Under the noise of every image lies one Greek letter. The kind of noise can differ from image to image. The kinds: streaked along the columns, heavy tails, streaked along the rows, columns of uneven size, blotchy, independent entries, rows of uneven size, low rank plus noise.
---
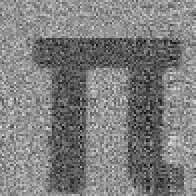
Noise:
low rank plus noise
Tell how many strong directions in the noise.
five to eight
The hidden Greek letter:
pi
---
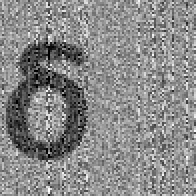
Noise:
columns of uneven size
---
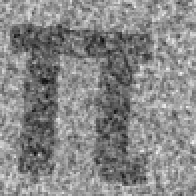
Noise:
blotchy
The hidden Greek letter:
pi
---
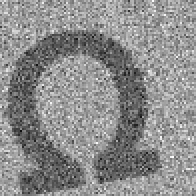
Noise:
low rank plus noise
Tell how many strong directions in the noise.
five to eight
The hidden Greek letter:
omega
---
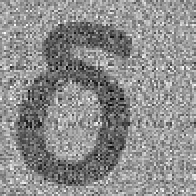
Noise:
low rank plus noise
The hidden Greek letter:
delta
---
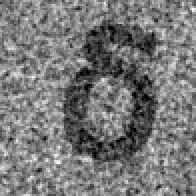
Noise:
blotchy
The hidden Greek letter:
delta
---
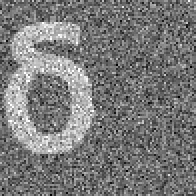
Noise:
independent entries
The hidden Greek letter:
delta
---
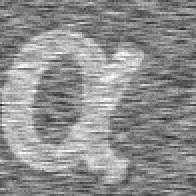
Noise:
streaked along the rows
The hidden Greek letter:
alpha
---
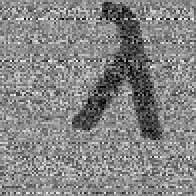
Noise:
rows of uneven size
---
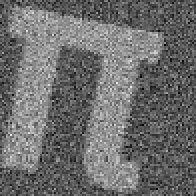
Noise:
low rank plus noise
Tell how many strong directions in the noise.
five to eight
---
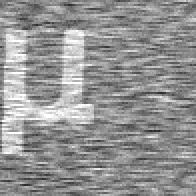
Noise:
streaked along the rows
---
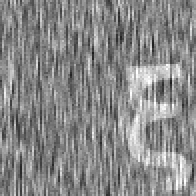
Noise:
streaked along the columns
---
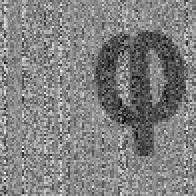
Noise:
columns of uneven size
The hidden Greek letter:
phi
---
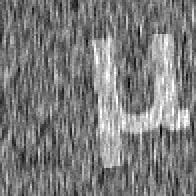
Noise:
streaked along the columns
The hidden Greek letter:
mu
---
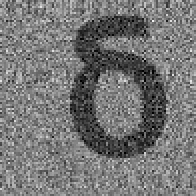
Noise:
low rank plus noise
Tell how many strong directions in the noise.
three or four
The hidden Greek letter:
delta
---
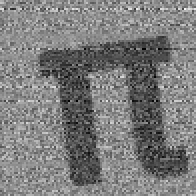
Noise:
rows of uneven size
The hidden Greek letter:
pi
